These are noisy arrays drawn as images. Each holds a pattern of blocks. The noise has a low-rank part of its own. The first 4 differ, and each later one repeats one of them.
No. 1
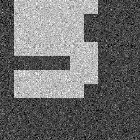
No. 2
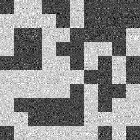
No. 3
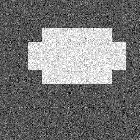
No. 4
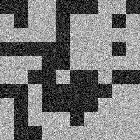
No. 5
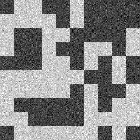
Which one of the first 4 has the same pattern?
2
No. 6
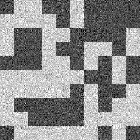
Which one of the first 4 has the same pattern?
2
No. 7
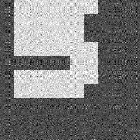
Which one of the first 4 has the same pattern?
1
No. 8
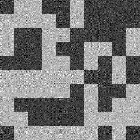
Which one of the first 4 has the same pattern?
2
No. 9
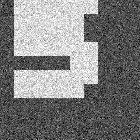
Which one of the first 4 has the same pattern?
1
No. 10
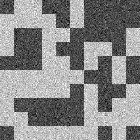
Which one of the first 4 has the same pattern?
2
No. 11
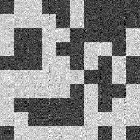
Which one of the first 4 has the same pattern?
2
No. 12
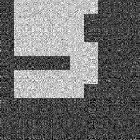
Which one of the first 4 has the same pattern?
1
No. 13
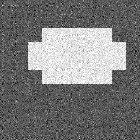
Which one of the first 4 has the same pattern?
3
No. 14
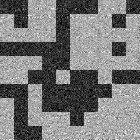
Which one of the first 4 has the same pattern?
4
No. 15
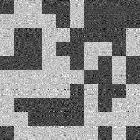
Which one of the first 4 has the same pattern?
2
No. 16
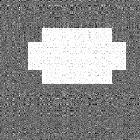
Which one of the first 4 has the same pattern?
3
